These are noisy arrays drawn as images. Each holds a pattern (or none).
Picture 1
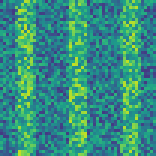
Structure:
vertical stripes
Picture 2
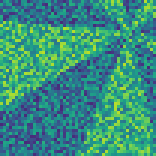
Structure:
spokes from one point
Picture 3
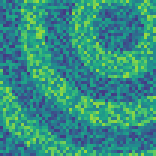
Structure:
rings round one point
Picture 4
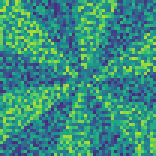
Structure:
spokes from one point
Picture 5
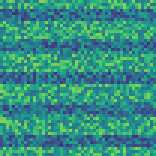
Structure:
horizontal stripes
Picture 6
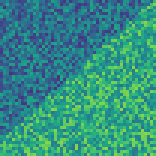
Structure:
a sharp edge
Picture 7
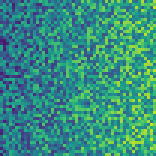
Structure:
a smooth slope
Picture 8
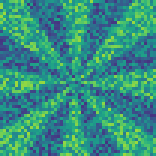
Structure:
spokes from one point
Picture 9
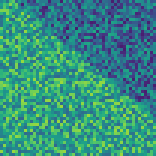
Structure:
a sharp edge
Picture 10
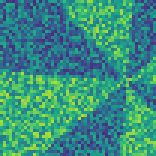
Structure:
spokes from one point
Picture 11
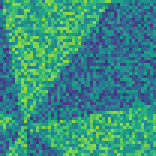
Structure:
spokes from one point
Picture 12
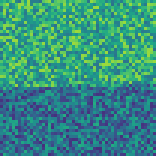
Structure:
a sharp edge
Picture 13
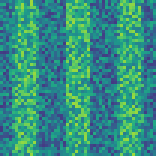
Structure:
vertical stripes
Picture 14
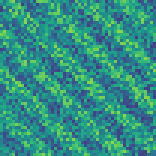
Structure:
diagonal stripes
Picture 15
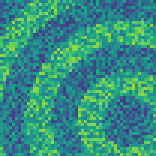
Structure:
rings round one point
